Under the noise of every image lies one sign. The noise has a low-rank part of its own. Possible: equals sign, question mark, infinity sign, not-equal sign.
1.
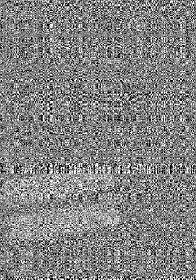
equals sign
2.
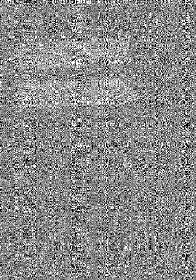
equals sign
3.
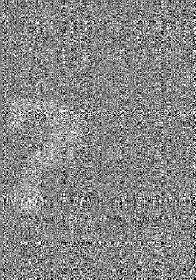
question mark
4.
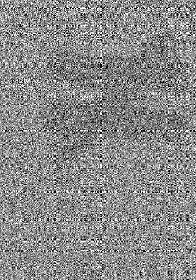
not-equal sign
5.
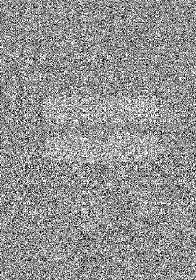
equals sign
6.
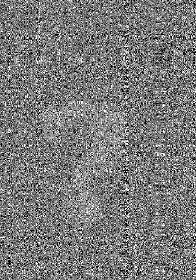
question mark
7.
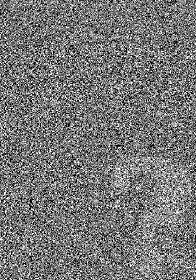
question mark
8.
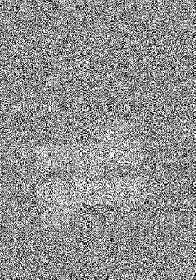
not-equal sign
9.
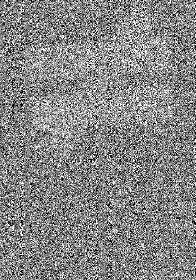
not-equal sign
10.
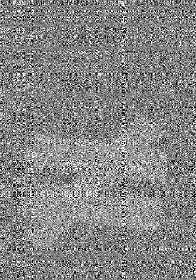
not-equal sign
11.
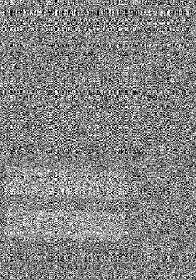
equals sign
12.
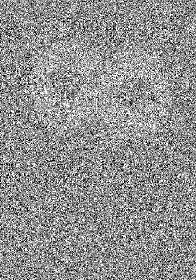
infinity sign
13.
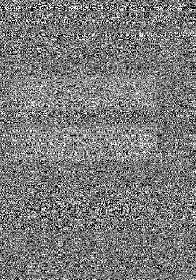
equals sign
